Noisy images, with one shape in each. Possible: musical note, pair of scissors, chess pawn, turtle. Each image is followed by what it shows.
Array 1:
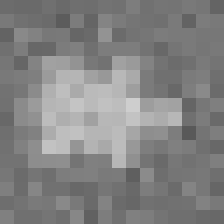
light turtle
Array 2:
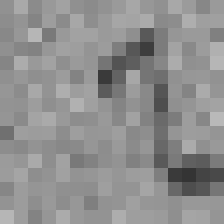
dark musical note
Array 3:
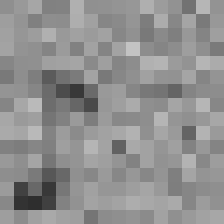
dark musical note
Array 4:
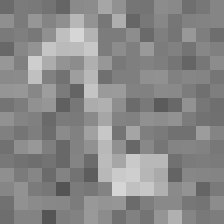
light musical note
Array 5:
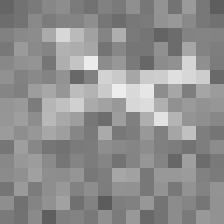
light pair of scissors
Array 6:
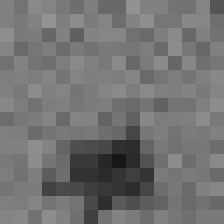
dark turtle
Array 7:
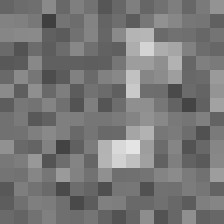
light musical note
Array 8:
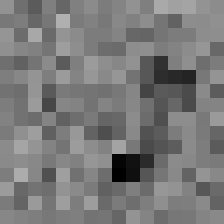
dark musical note
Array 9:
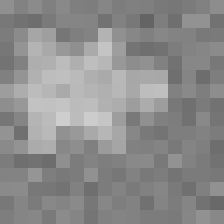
light turtle
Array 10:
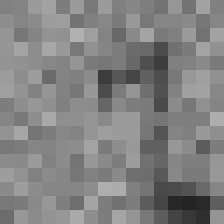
dark musical note
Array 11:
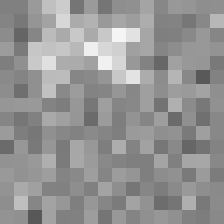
light pair of scissors
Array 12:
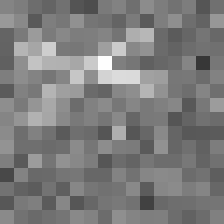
light pair of scissors
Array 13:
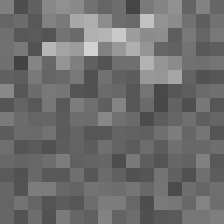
light pair of scissors
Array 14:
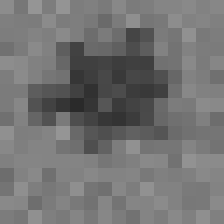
dark turtle
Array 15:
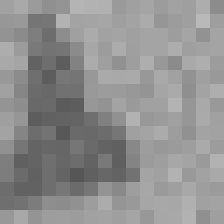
dark chess pawn
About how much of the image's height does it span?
nearly all
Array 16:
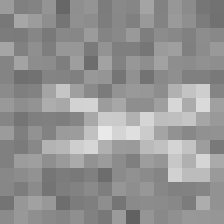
light pair of scissors
